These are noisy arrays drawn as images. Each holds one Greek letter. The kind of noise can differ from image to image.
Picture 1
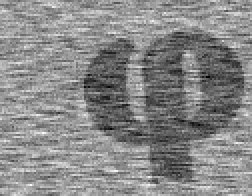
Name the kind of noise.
streaked along the rows
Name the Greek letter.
phi
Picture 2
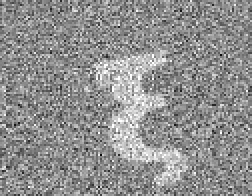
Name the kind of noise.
low rank plus noise
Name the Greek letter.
xi
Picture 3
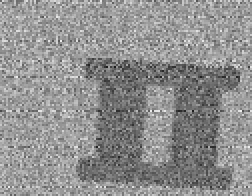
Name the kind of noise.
rows of uneven size
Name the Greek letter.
pi
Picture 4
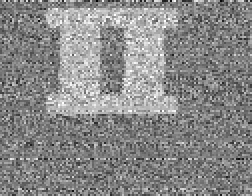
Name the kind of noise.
rows of uneven size
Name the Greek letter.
pi
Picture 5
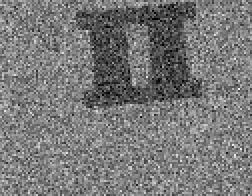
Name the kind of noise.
independent entries
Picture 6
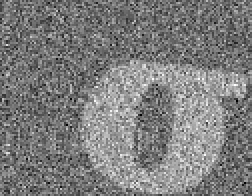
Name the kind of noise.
low rank plus noise
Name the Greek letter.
sigma
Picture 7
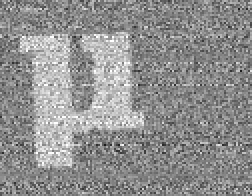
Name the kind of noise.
rows of uneven size
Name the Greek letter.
mu
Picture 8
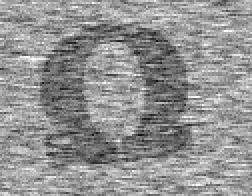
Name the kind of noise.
streaked along the rows
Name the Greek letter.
omega
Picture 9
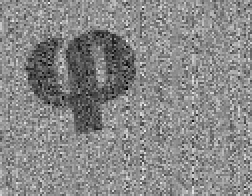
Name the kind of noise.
columns of uneven size
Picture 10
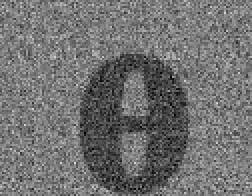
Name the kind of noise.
low rank plus noise
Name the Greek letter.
theta
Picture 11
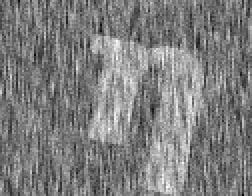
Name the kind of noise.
streaked along the columns
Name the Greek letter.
eta
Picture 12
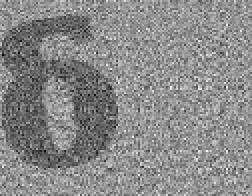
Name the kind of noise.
low rank plus noise
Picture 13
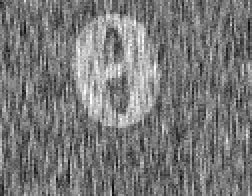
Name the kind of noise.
streaked along the columns
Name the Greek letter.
theta
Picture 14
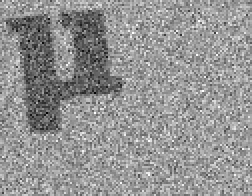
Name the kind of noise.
independent entries
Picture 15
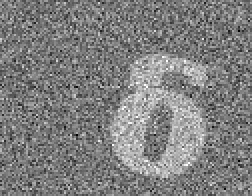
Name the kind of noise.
low rank plus noise
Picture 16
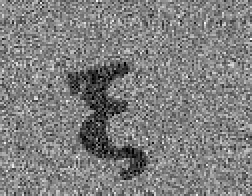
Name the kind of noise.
low rank plus noise
